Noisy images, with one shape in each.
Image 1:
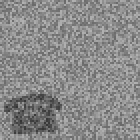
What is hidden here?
dark telephone, bottom left
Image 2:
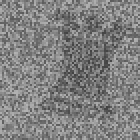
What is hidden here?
dark chess rook
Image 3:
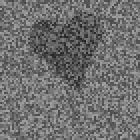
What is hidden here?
dark heart
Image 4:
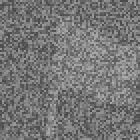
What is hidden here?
light flag
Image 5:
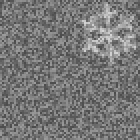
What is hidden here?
light snowflake, top right
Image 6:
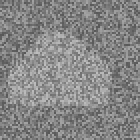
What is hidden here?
light cloud
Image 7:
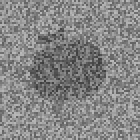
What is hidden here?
dark apple
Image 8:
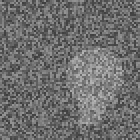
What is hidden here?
light light bulb
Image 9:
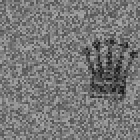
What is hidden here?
dark chess queen, middle right
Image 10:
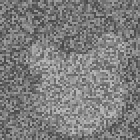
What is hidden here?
light bear's head
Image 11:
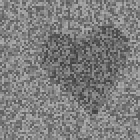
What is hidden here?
dark heart
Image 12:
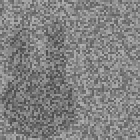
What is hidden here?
dark rabbit's head
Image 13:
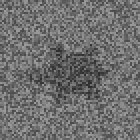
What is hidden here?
dark turtle
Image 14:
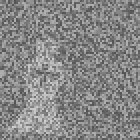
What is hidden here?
light chess bishop
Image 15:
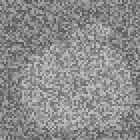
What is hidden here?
light apple
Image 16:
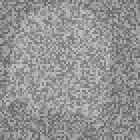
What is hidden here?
light ghost
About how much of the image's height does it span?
nearly all
